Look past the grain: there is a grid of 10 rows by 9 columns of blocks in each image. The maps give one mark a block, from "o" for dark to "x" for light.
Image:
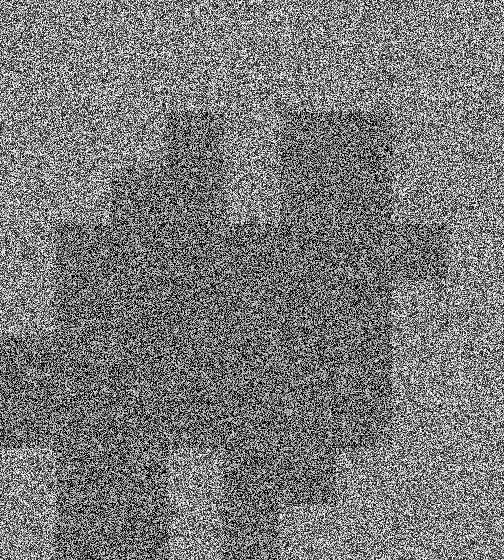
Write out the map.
xxxxxxxxx
xxxxxxxxx
xxxoxooxx
xxooxooxx
xooooooox
xooooooxx
oooooooxx
oooooooxx
xooxooxxx
xooxoxxxx
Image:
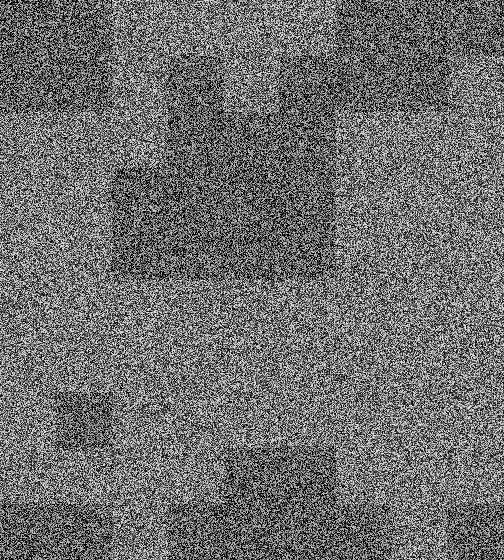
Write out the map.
ooxxxxooo
ooxoxooox
xxxoooxxx
xxooooxxx
xxooooxxx
xxxxxxxxx
xxxxxxxxx
xoxxxxxxx
xxxxooxxx
ooxooooxo
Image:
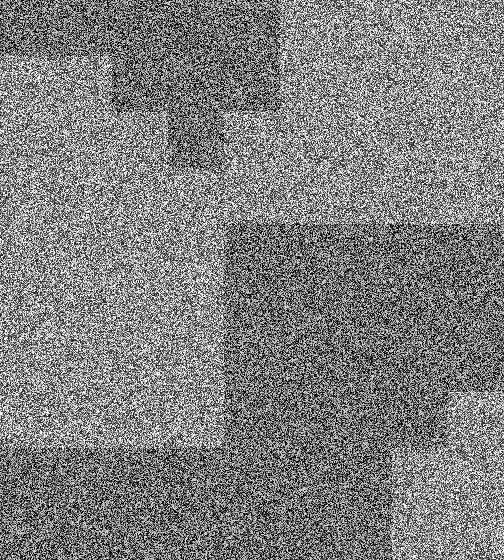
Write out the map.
oooooxxxx
xxoooxxxx
xxxoxxxxx
xxxxxxxxx
xxxxooooo
xxxxooooo
xxxxooooo
xxxxoooox
oooooooxx
oooooooxx
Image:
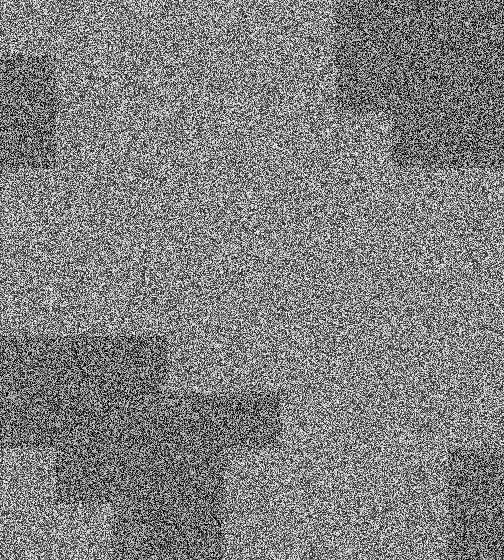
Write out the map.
xxxxxxooo
oxxxxxooo
oxxxxxxoo
xxxxxxxxx
xxxxxxxxx
xxxxxxxxx
oooxxxxxx
oooooxxxx
xoooxxxxo
xxooxxxxo
